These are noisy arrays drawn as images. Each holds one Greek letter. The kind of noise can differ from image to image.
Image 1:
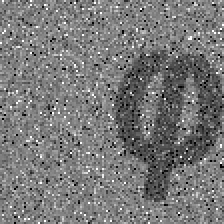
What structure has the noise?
heavy tails
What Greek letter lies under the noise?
phi
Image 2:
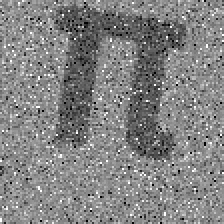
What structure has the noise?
heavy tails
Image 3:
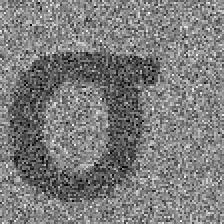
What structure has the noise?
independent entries
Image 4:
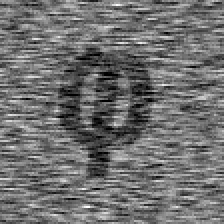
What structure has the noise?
streaked along the rows
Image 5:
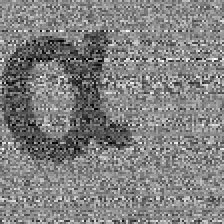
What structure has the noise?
rows of uneven size
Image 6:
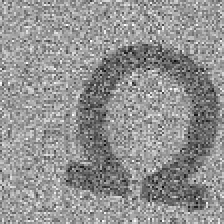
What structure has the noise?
low rank plus noise
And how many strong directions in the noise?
five to eight
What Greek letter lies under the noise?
omega
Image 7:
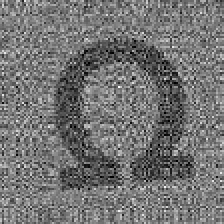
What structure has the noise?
low rank plus noise
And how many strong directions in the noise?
two
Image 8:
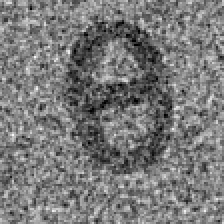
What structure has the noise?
blotchy
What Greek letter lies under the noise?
theta
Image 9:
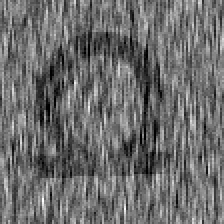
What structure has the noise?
streaked along the columns
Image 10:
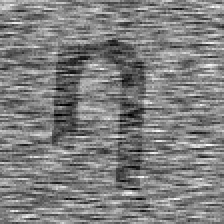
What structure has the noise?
streaked along the rows
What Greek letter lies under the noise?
eta
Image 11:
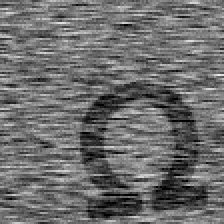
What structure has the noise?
streaked along the rows
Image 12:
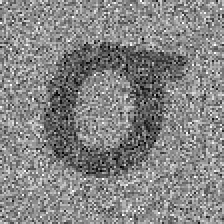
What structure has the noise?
independent entries
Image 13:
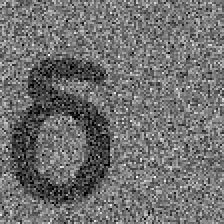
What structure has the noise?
independent entries
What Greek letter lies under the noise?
delta
